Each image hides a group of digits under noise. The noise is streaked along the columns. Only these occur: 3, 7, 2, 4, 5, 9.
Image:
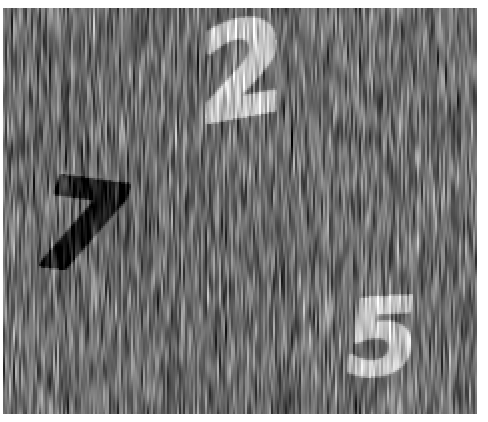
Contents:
top middle: light 2; middle left: dark 7; bottom right: light 5
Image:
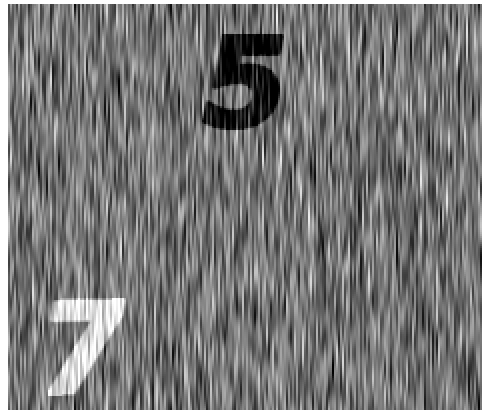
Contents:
top middle: dark 5; bottom left: light 7
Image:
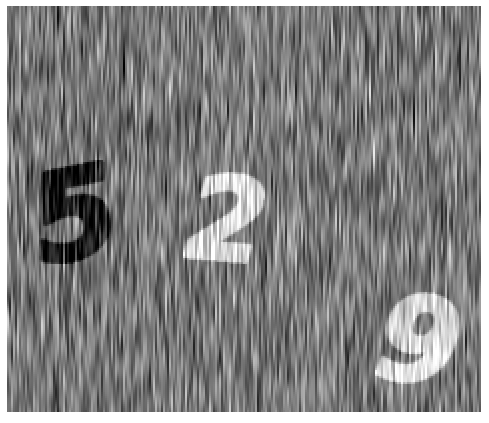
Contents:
middle left: dark 5; centre: light 2; bottom right: light 9
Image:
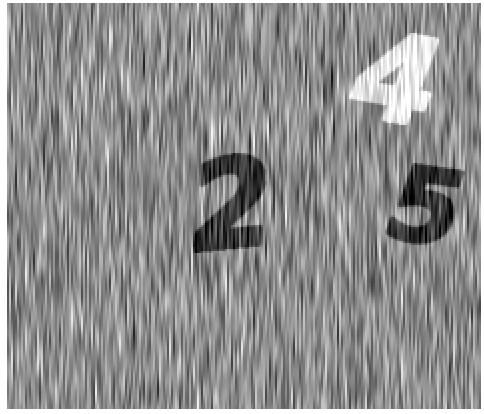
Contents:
top right: light 4; centre: dark 2; middle right: dark 5
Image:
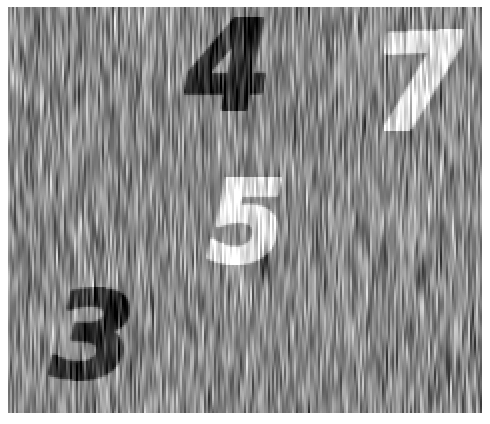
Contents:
top middle: dark 4; top right: light 7; centre: light 5; bottom left: dark 3
